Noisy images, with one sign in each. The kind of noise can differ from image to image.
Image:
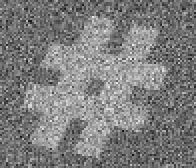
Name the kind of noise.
low rank plus noise
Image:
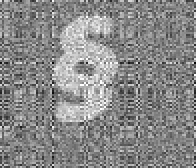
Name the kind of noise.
low rank plus noise
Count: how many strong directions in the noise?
one
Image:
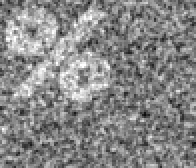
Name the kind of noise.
blotchy
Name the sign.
percent sign
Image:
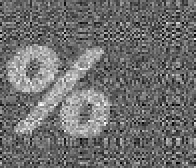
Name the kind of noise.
low rank plus noise
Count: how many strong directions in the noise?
two
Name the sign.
percent sign
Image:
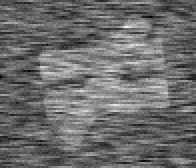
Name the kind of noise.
streaked along the rows
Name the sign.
not-equal sign
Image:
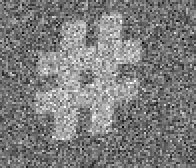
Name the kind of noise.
independent entries
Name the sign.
hash sign
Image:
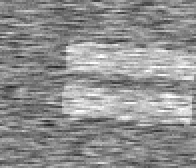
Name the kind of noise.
streaked along the rows
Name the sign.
equals sign
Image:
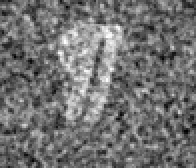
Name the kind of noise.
blotchy
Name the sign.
pilcrow
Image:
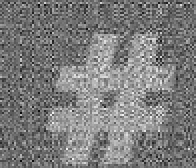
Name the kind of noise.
low rank plus noise
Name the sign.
hash sign
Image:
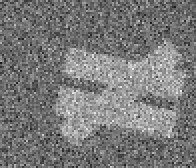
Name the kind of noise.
independent entries
